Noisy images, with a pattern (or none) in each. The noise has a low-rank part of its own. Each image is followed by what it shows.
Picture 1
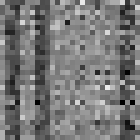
bands of columns
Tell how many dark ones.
3
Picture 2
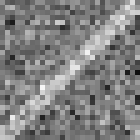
a diagonal band
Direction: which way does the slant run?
bottom left to top right
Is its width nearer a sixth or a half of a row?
a sixth
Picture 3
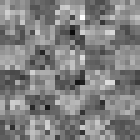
a checkerboard
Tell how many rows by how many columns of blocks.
6 by 5
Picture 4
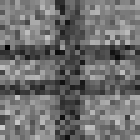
bands of rows crossing bands of columns
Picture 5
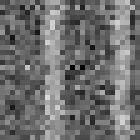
bands of columns
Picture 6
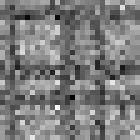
bands of rows crossing bands of columns
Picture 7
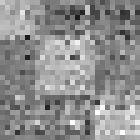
blocks along the diagonal
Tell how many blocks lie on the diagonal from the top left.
3
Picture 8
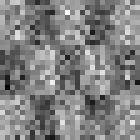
a checkerboard
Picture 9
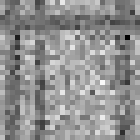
bands of rows crossing bands of columns
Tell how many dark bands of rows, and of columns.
1 and 3
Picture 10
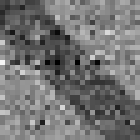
a diagonal band
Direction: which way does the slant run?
top left to bottom right
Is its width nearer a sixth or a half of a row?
a half
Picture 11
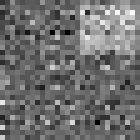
one block
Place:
top right
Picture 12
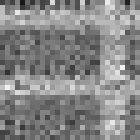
bands of rows crossing bands of columns
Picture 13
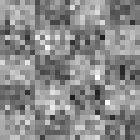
a checkerboard
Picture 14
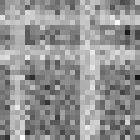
bands of rows crossing bands of columns
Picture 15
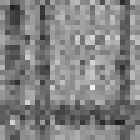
bands of rows crossing bands of columns
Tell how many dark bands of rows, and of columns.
1 and 3
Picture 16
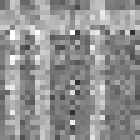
bands of rows crossing bands of columns
